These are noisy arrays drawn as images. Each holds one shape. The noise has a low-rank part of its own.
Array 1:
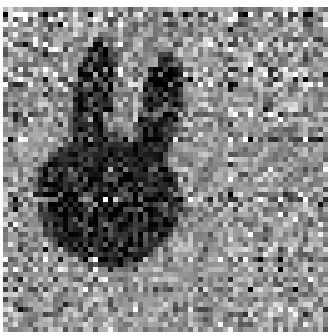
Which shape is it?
rabbit's head
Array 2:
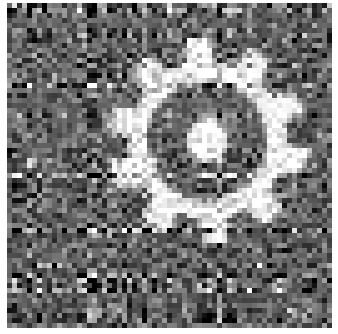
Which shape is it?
gear
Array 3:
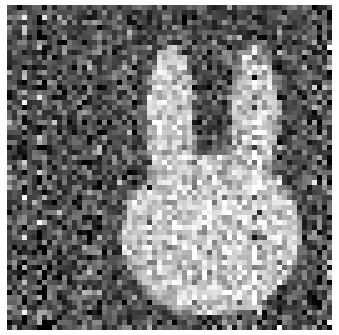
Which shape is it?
rabbit's head
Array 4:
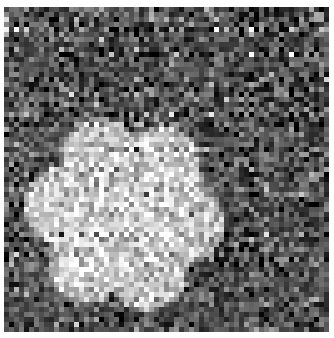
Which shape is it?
flower
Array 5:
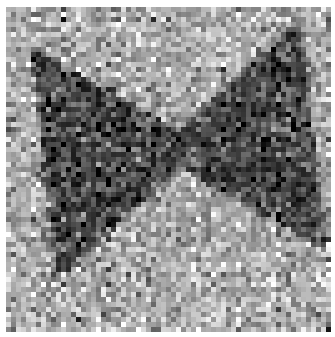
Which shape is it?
bow tie
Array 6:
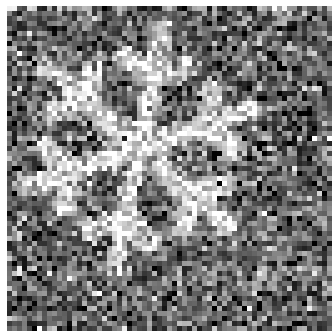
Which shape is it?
snowflake
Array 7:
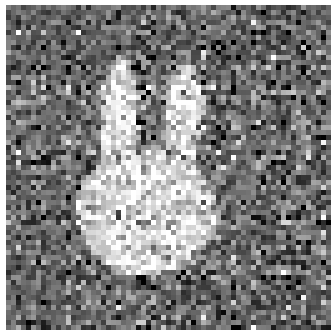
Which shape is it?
rabbit's head
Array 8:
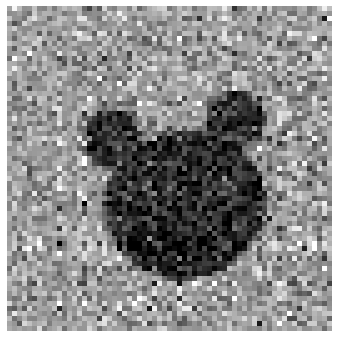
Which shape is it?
bear's head
